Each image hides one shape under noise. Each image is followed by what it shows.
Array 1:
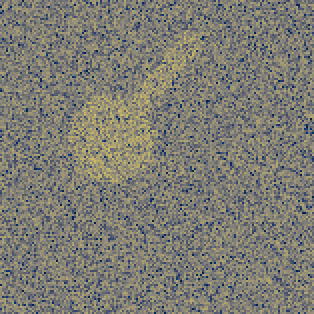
lollipop
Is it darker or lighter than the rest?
lighter
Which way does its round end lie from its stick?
down and left
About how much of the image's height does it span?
half
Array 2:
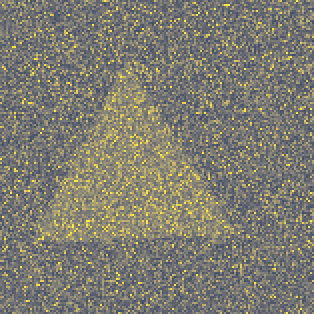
triangle
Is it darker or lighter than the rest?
lighter
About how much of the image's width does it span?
two thirds
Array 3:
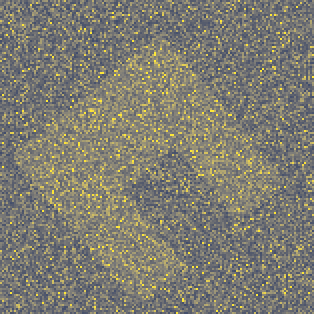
square with a notch
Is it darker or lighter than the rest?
lighter
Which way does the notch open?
down and right
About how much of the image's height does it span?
nearly all
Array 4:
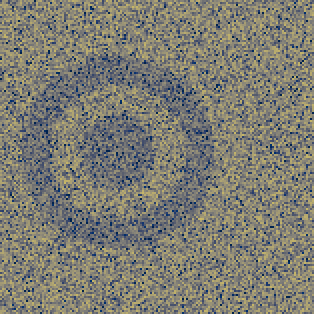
bullseye
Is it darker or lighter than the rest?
darker
